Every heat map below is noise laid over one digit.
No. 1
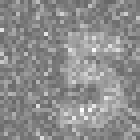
light 5
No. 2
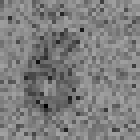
dark 6
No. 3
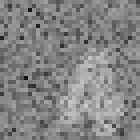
light 4
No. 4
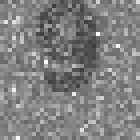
dark 9
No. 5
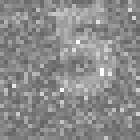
light 5
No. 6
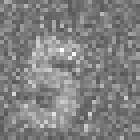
light 5
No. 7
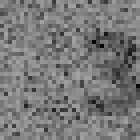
dark 3
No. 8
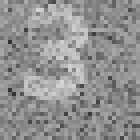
light 3
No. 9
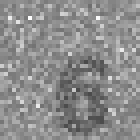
dark 6
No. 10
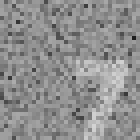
light 7
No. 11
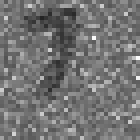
dark 7
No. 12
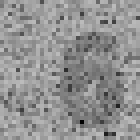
dark 6
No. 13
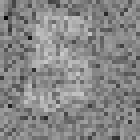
light 5
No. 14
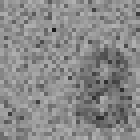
dark 8
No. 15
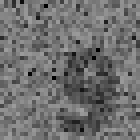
dark 9
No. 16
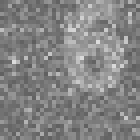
light 6
